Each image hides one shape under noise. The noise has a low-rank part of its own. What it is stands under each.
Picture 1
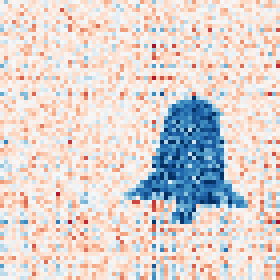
bell
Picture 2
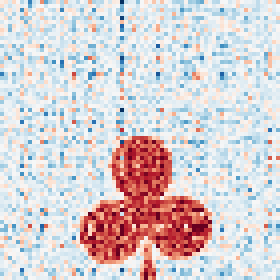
club
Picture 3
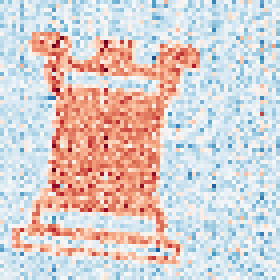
chess rook
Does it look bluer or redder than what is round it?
redder
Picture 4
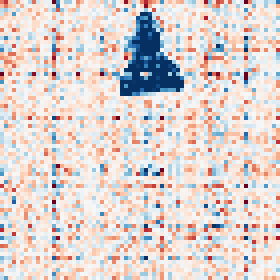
chess pawn
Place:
top middle
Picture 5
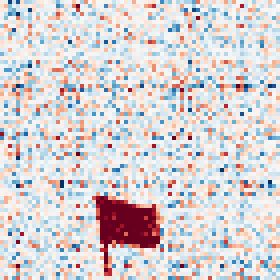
flag
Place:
bottom middle
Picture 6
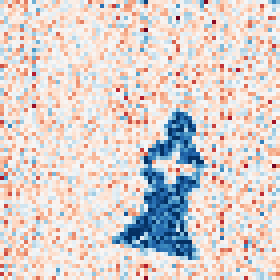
chess bishop
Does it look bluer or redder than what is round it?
bluer
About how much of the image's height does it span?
half
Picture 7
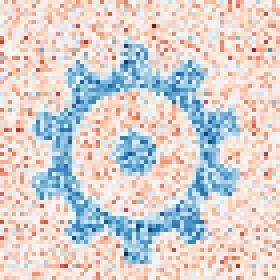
gear
